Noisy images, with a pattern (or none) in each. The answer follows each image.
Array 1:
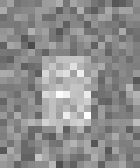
one block
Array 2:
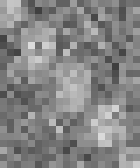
blocks along the diagonal
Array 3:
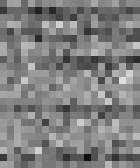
bands of rows
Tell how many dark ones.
5
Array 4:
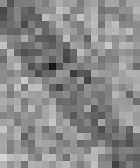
a diagonal band
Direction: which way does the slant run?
top left to bottom right
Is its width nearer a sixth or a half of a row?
a half
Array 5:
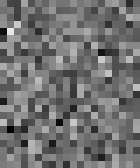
only noise
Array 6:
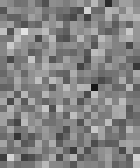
only noise
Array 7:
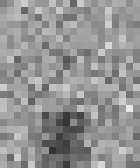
one block
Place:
bottom middle
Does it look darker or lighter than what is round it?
darker
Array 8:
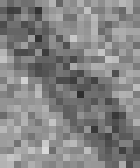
a diagonal band
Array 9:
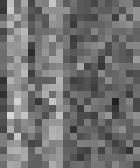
bands of columns
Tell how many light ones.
2
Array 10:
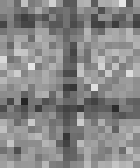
bands of rows crossing bands of columns
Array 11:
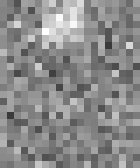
one block
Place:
top middle
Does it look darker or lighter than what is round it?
lighter
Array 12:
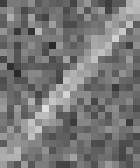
a diagonal band
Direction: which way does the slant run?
bottom left to top right
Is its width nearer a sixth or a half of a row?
a sixth
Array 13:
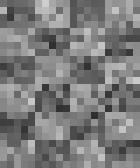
a checkerboard
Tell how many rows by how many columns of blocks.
6 by 4
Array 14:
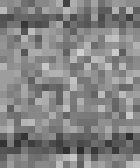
bands of rows
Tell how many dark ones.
2
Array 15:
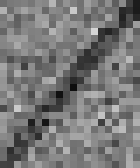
a diagonal band
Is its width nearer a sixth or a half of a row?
a sixth
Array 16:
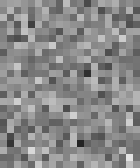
only noise
